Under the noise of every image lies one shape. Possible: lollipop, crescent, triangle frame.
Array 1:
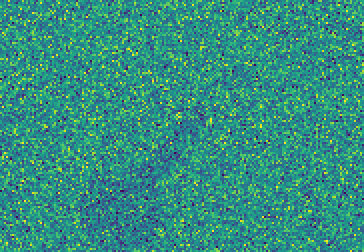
lollipop
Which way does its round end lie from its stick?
down and left
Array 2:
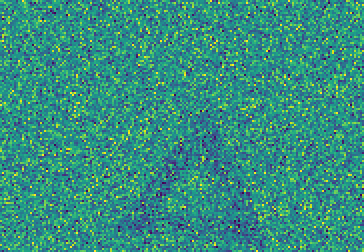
triangle frame
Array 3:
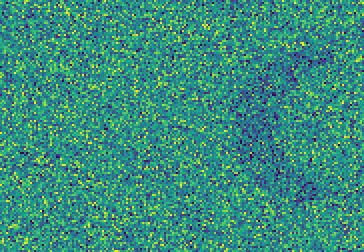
crescent
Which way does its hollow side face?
right
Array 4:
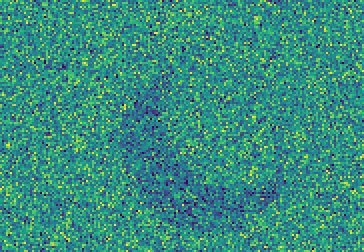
crescent
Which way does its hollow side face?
up and right
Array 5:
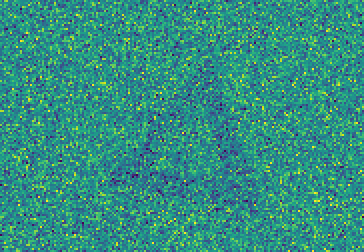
triangle frame
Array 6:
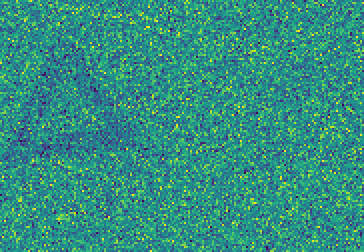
triangle frame
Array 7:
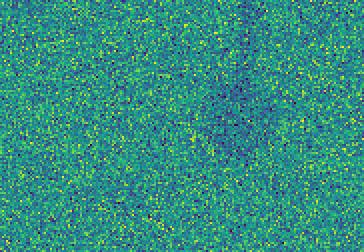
lollipop
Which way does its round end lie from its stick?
down
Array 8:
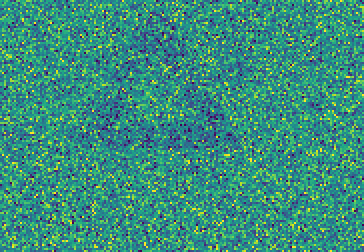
triangle frame
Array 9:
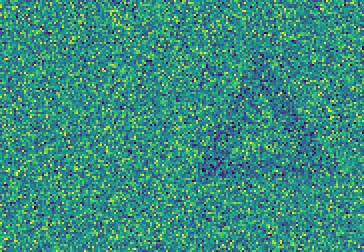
triangle frame
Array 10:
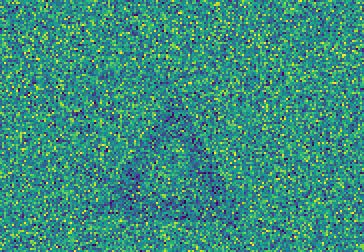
triangle frame
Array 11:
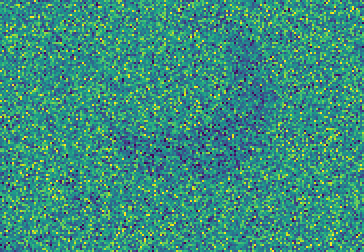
crescent
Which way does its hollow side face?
up and left
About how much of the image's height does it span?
two thirds
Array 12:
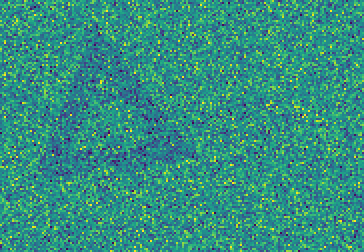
triangle frame
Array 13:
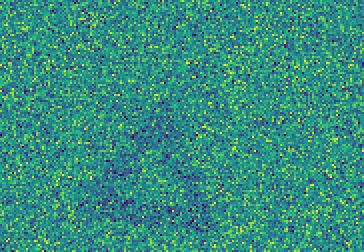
triangle frame
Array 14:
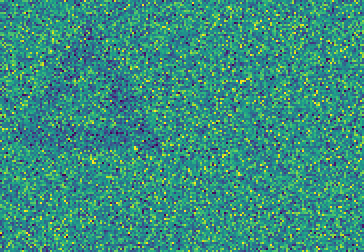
triangle frame
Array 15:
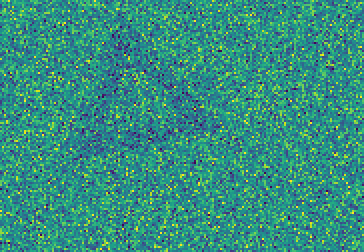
triangle frame
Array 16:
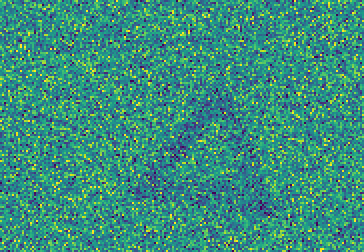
triangle frame
